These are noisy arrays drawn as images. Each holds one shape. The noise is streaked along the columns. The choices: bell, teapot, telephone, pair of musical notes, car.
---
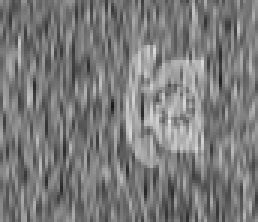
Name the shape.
telephone
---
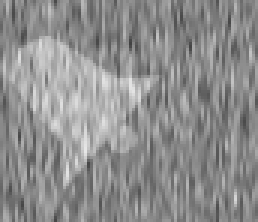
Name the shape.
bell
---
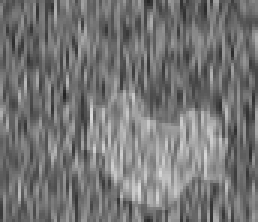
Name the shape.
car
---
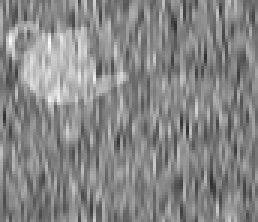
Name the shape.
teapot
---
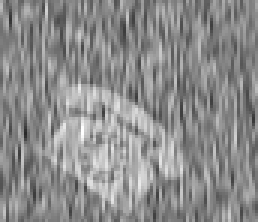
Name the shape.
telephone
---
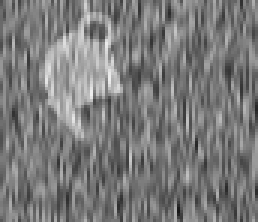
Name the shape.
teapot
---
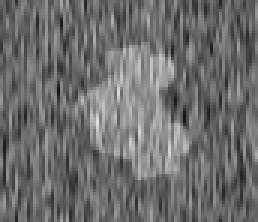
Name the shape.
car
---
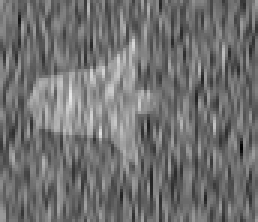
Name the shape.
bell
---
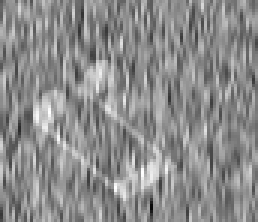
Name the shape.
pair of musical notes
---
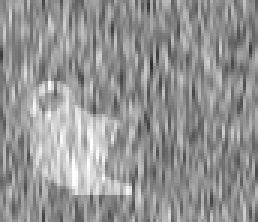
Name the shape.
teapot
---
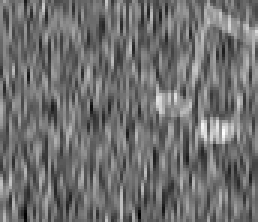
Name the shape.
pair of musical notes
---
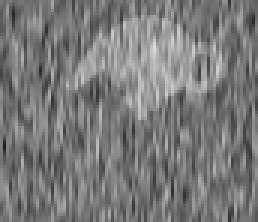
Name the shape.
teapot
